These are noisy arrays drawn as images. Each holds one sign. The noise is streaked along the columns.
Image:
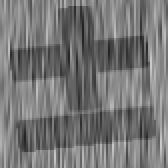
plus-minus sign
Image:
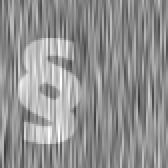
section sign
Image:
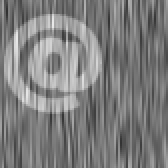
at sign
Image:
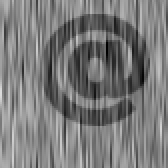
at sign
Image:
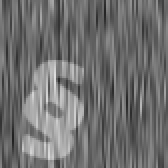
section sign
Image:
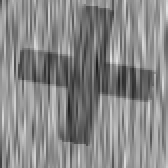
plus sign
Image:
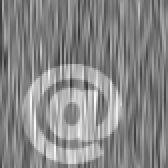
at sign
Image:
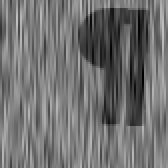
pilcrow
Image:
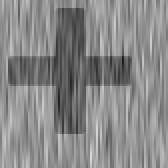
plus sign
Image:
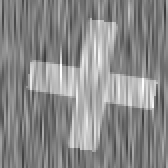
plus sign
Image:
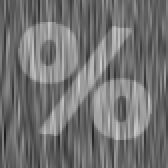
percent sign
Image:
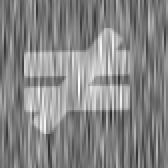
not-equal sign
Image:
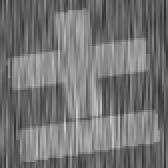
plus-minus sign
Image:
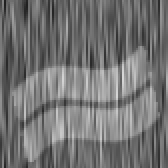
approximately sign
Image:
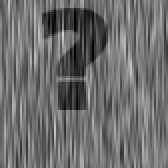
question mark
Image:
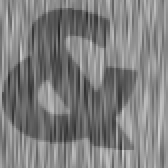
ampersand
